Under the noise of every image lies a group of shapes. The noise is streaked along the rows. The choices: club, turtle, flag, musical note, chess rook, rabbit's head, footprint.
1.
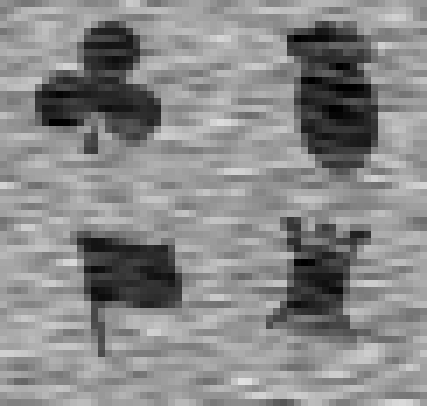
top left: club; top right: footprint; bottom left: flag; bottom right: chess rook
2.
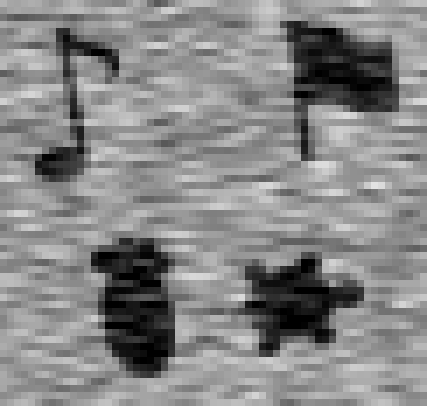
top left: musical note; top right: flag; bottom left: footprint; bottom right: turtle
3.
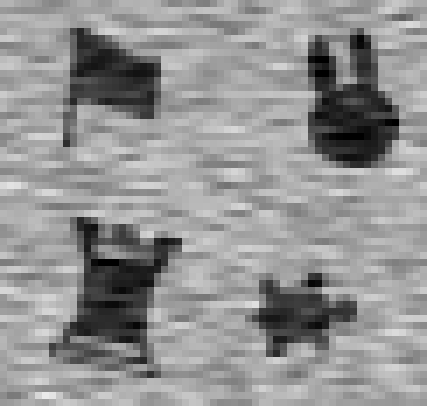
top left: flag; top right: rabbit's head; bottom left: chess rook; bottom right: turtle
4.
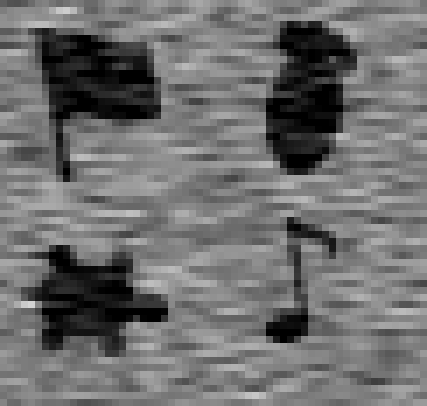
top left: flag; top right: footprint; bottom left: turtle; bottom right: musical note
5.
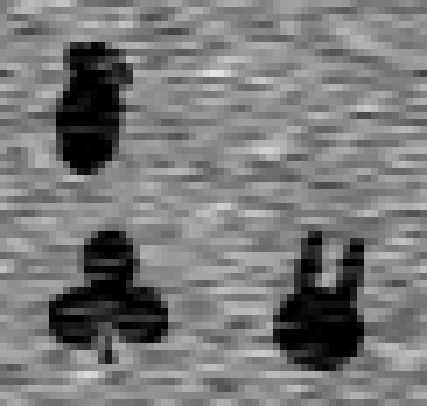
top left: footprint; bottom left: club; bottom right: rabbit's head
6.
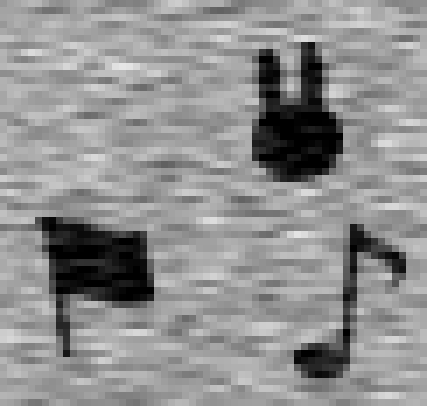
top right: rabbit's head; bottom left: flag; bottom right: musical note
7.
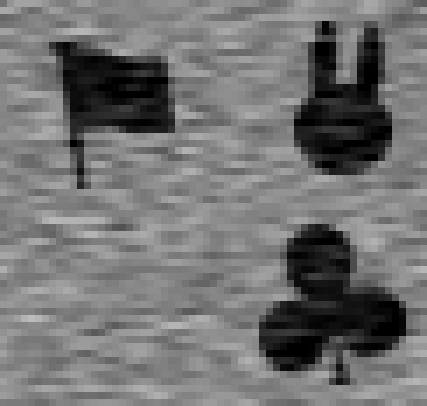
top left: flag; top right: rabbit's head; bottom right: club
